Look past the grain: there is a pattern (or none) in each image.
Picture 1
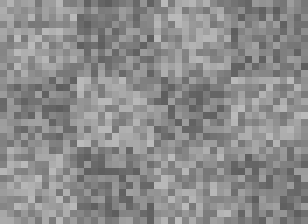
a checkerboard
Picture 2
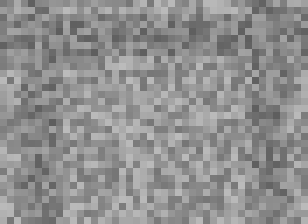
bands of rows crossing bands of columns
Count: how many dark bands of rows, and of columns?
1 and 2
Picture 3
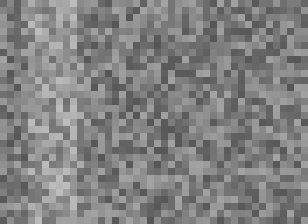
one band of columns
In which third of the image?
left
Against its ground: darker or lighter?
lighter
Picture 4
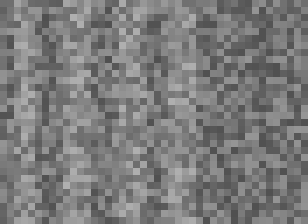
bands of columns
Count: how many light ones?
4
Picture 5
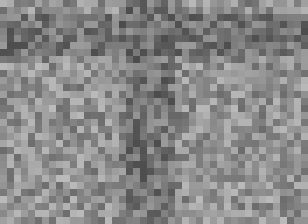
bands of rows crossing bands of columns
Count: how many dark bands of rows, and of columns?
1 and 1
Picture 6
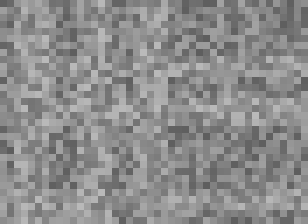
bands of rows crossing bands of columns
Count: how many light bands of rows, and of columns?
3 and 3
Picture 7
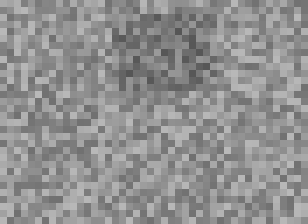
one block
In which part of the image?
top middle
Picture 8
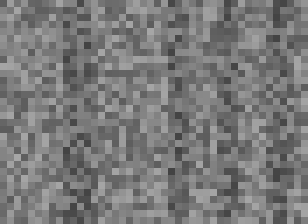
bands of columns
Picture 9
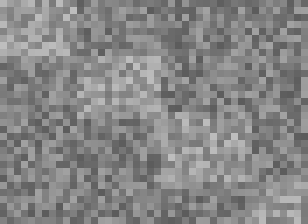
blocks along the diagonal
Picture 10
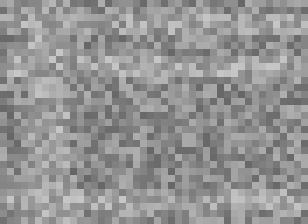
bands of rows crossing bands of columns
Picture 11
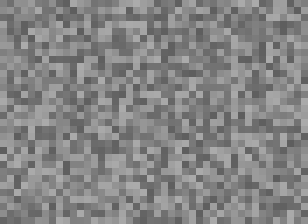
only noise
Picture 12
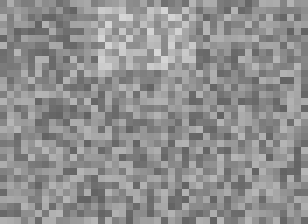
one block
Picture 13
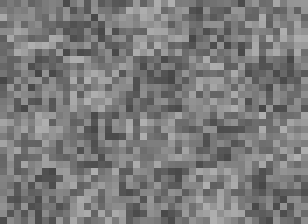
a checkerboard
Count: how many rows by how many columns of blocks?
4 by 5
